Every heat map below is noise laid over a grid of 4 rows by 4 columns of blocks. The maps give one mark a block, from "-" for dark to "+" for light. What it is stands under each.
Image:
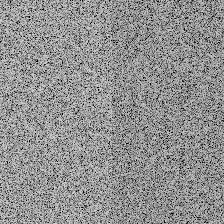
+ + - -
+ + - -
+ + - -
+ + - -
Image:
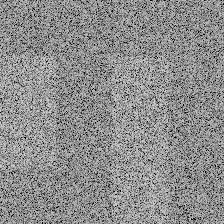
- - - -
+ - + -
+ - + -
- - + -
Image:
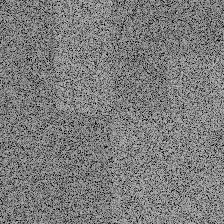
- + - -
- + - +
- - + +
- - + +
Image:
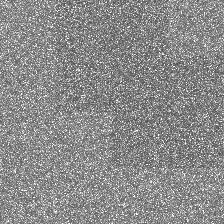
+ - - +
+ - - -
+ + - -
+ + + +
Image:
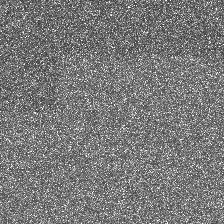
- - - -
- + + +
+ + + +
+ + + +
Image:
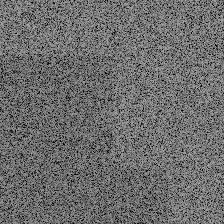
+ + + +
- - + +
- - + +
- - - +
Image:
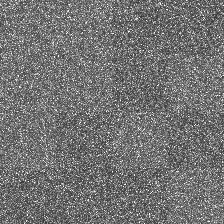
+ + - -
+ + - +
+ - + -
- - - +
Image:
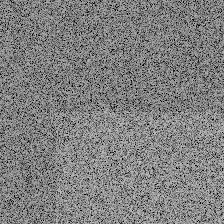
- - - -
- - - -
- + + +
- + + +
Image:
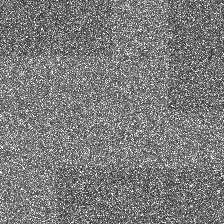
- - + -
+ + + -
+ + + +
+ - - -
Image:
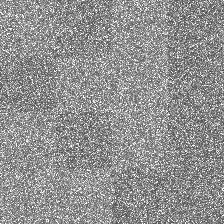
+ - + -
- + + -
+ - + -
+ + - -
